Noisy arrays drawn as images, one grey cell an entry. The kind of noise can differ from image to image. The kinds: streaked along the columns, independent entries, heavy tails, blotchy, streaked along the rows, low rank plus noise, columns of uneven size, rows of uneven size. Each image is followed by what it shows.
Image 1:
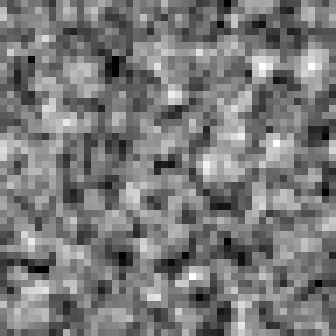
blotchy
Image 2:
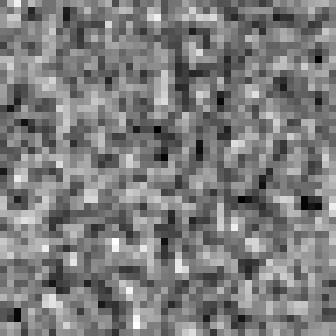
blotchy
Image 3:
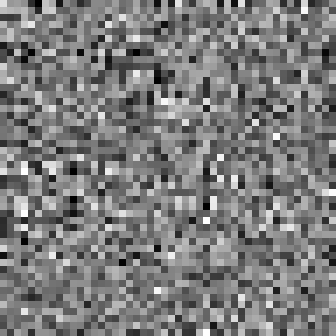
low rank plus noise
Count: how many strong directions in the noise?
three or four
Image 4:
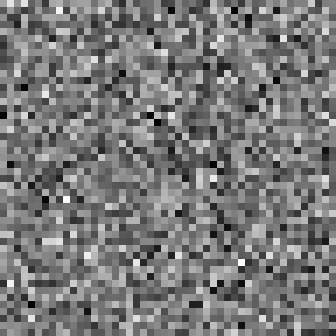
independent entries
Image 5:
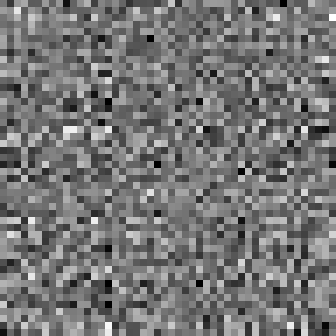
low rank plus noise
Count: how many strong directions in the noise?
two
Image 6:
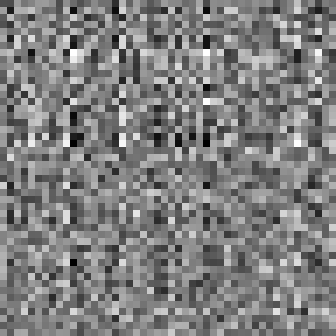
low rank plus noise
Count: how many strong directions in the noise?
one
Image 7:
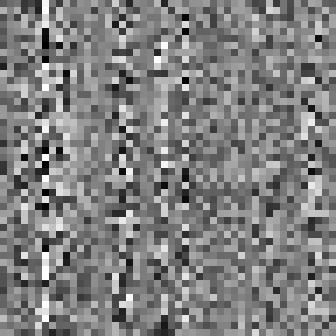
columns of uneven size
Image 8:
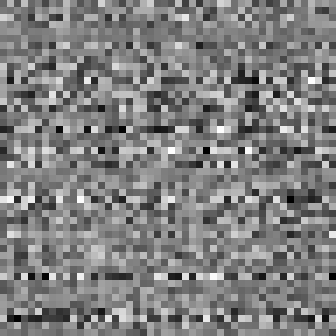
rows of uneven size
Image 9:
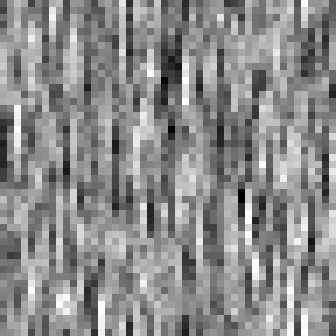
streaked along the columns
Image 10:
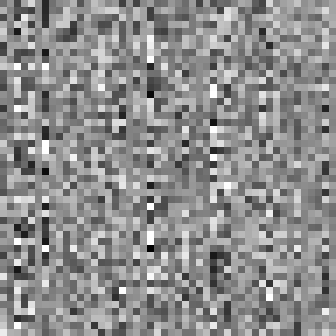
columns of uneven size
